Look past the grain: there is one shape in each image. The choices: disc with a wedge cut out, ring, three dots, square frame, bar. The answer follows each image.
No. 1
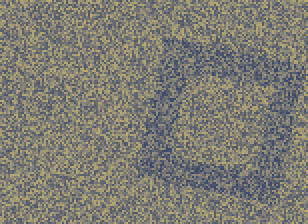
dark square frame
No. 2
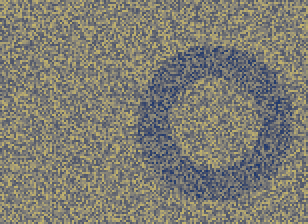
dark ring
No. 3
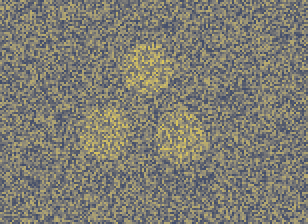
light three dots
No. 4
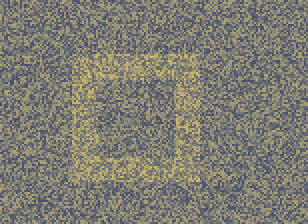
light square frame
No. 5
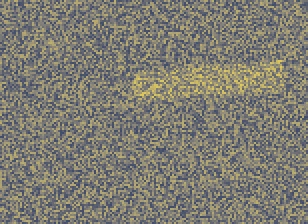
light bar
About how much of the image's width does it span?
half
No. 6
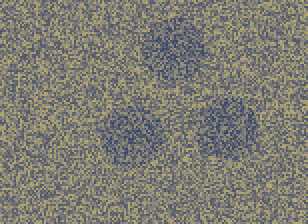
dark three dots
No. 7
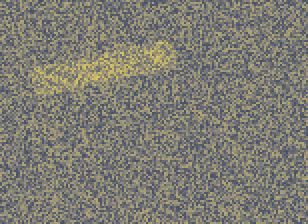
light bar
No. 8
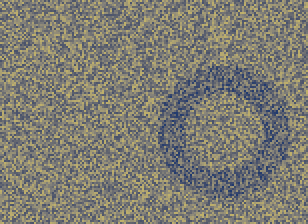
dark ring
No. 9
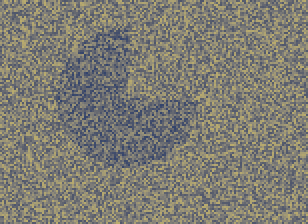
dark disc with a wedge cut out
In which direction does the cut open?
up and right
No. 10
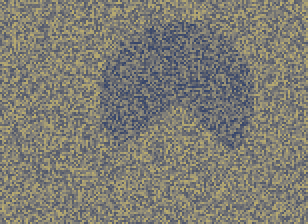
dark disc with a wedge cut out
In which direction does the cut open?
down
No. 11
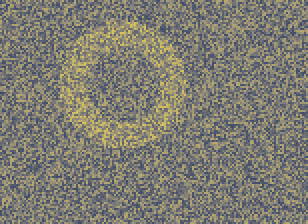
light ring
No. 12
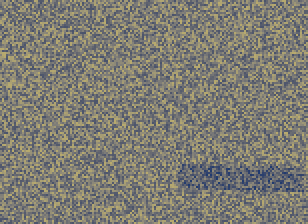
dark bar, bottom right
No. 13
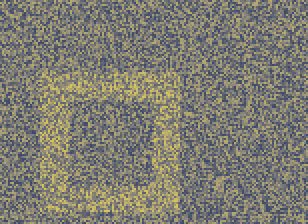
light square frame
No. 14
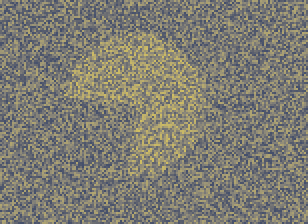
light disc with a wedge cut out
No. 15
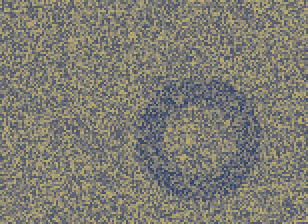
dark ring
